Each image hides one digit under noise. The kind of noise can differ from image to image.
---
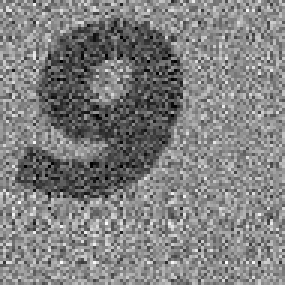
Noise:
low rank plus noise
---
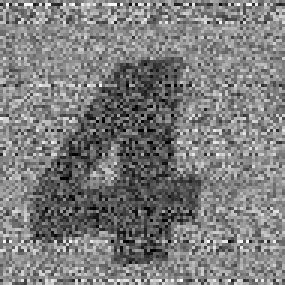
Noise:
rows of uneven size
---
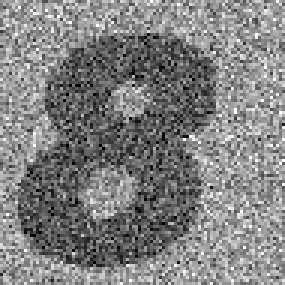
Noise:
independent entries
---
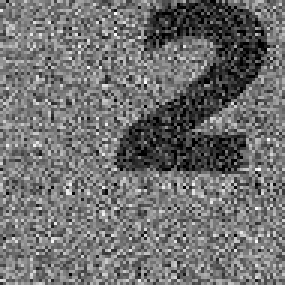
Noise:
low rank plus noise
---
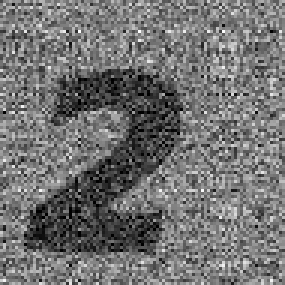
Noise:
low rank plus noise
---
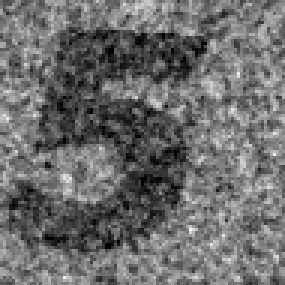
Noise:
blotchy
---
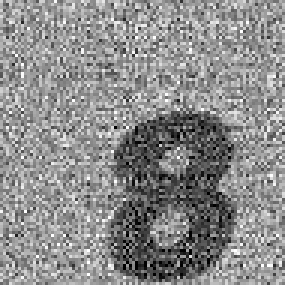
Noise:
low rank plus noise
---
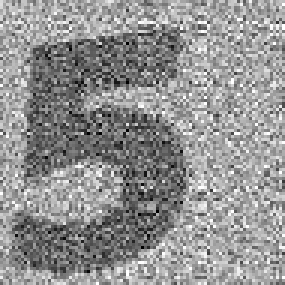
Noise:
low rank plus noise
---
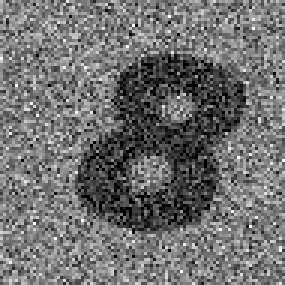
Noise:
independent entries
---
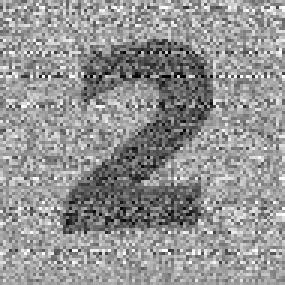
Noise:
rows of uneven size
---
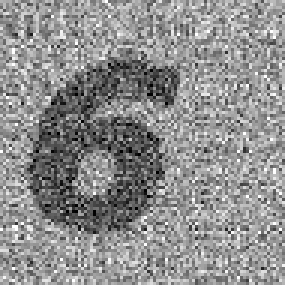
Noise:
low rank plus noise
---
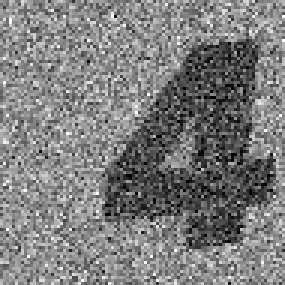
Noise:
independent entries
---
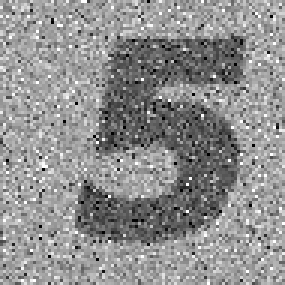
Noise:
heavy tails
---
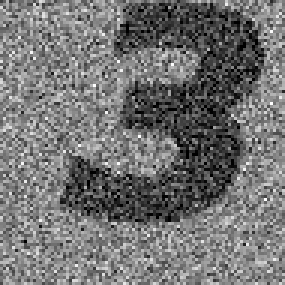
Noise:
independent entries
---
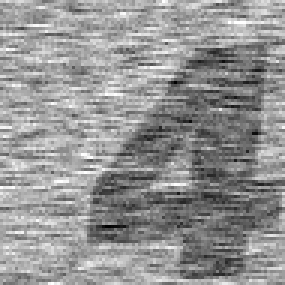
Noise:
streaked along the rows
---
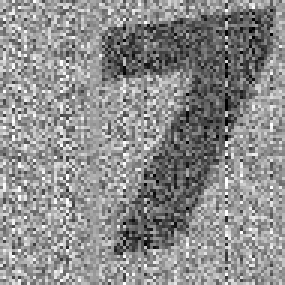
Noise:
columns of uneven size
